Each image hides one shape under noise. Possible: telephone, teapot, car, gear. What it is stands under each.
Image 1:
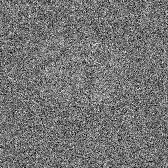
light telephone
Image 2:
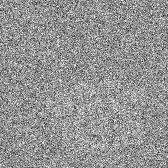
light telephone
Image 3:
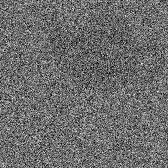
dark teapot
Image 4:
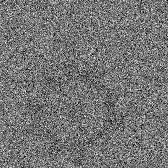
dark gear
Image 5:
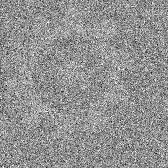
light gear
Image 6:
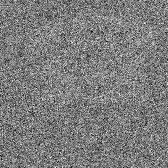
light telephone
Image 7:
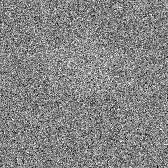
light teapot
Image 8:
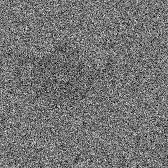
dark teapot
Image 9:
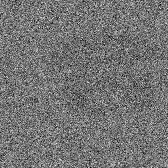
dark telephone
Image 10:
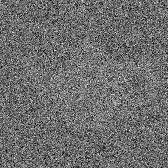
light teapot
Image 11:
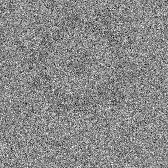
dark gear
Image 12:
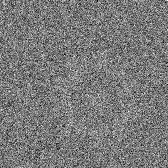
light gear
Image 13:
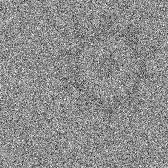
dark gear
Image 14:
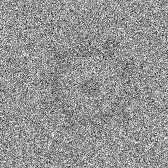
dark gear
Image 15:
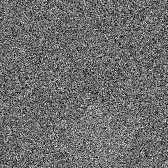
light teapot
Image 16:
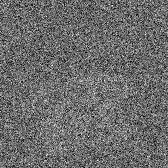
light telephone
